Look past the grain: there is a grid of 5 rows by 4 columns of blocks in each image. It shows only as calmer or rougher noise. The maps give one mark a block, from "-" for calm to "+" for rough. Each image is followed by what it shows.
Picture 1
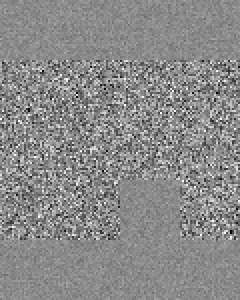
- - - -
+ + + +
+ + + +
+ + - +
- - - -
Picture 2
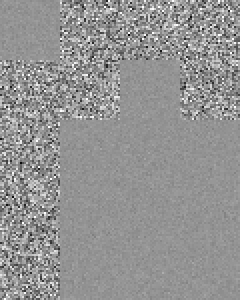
- + + +
+ + - +
+ - - -
+ - - -
+ - - -
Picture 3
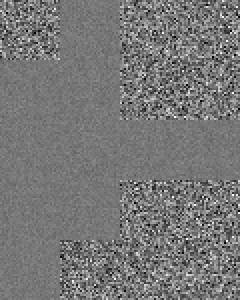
+ - + +
- - + +
- - - -
- - + +
- + + +
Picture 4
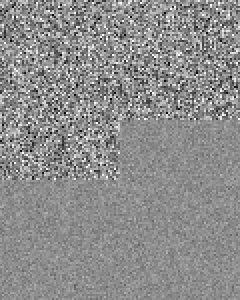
+ + + +
+ + + +
+ + - -
- - - -
- - - -
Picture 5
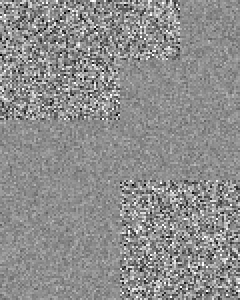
+ + + -
+ + - -
- - - -
- - + +
- - + +
